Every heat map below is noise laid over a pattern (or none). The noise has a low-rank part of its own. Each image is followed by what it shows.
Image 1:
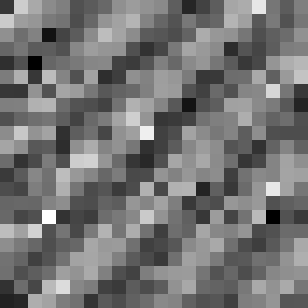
diagonal stripes
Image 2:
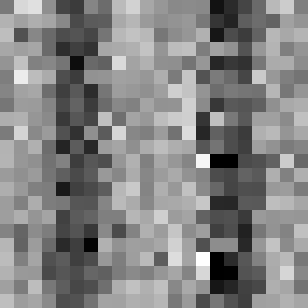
vertical stripes
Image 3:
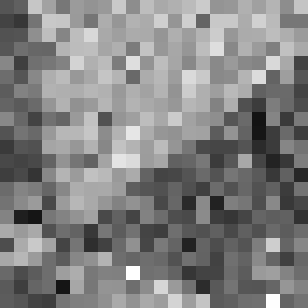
spokes from one point
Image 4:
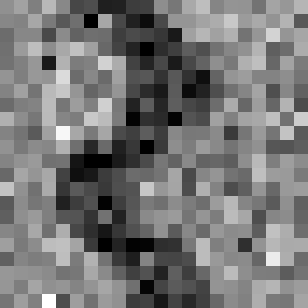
a wavy band
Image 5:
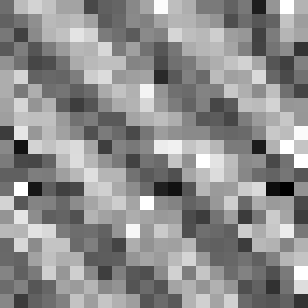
diagonal stripes
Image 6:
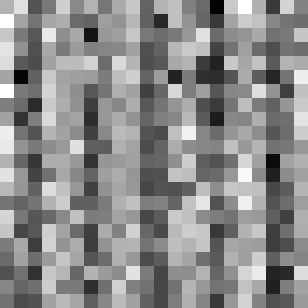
vertical stripes
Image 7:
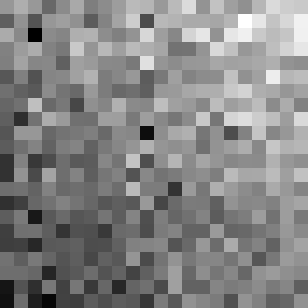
a smooth slope
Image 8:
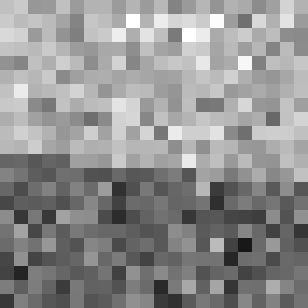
a sharp edge
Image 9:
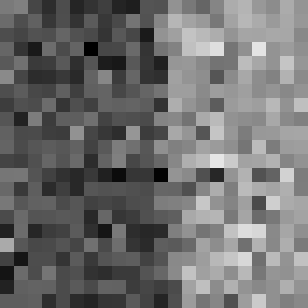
a sharp edge
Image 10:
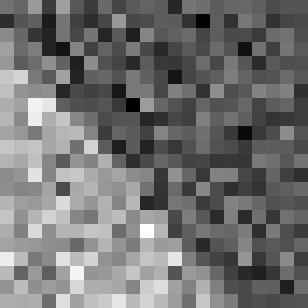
a sharp edge
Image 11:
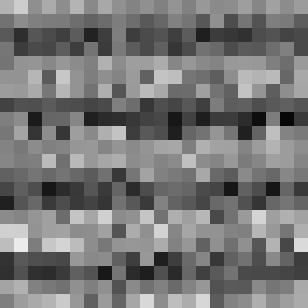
horizontal stripes
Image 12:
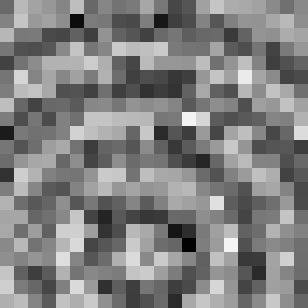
rings round one point
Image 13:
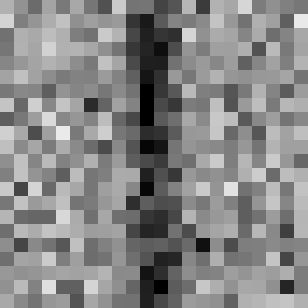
one vertical stripe
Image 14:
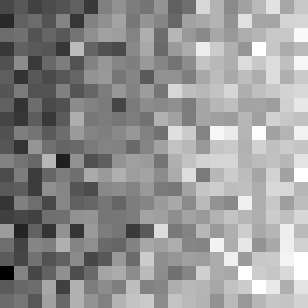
a smooth slope
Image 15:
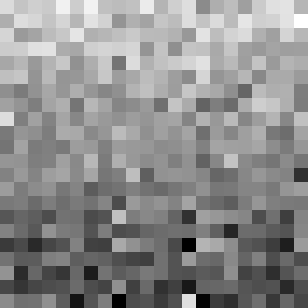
a smooth slope
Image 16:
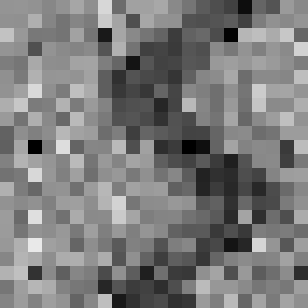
a wavy band
